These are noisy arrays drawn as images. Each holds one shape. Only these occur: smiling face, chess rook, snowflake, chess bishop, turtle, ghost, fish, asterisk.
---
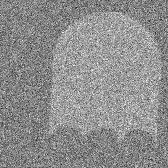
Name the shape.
ghost
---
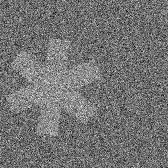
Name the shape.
asterisk
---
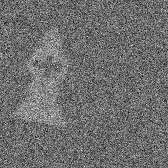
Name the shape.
chess bishop
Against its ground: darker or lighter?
lighter
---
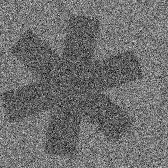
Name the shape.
asterisk
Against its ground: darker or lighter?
darker
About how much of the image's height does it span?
nearly all
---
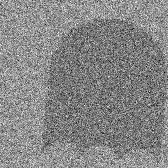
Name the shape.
ghost
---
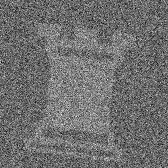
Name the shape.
chess rook
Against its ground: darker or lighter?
lighter
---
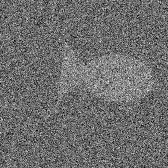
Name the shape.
fish
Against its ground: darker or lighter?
lighter
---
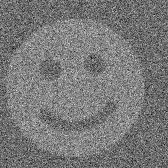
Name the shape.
smiling face
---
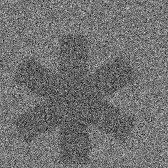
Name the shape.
asterisk
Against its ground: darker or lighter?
darker
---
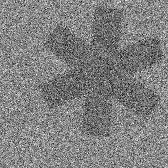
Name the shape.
asterisk
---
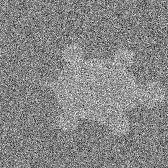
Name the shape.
turtle
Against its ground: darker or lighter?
lighter
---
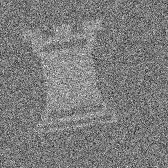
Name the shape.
chess rook
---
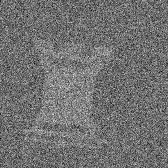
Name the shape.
chess rook
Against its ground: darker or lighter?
lighter
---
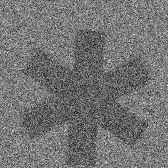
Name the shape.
asterisk
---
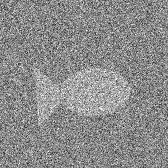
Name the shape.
fish
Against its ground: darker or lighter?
lighter
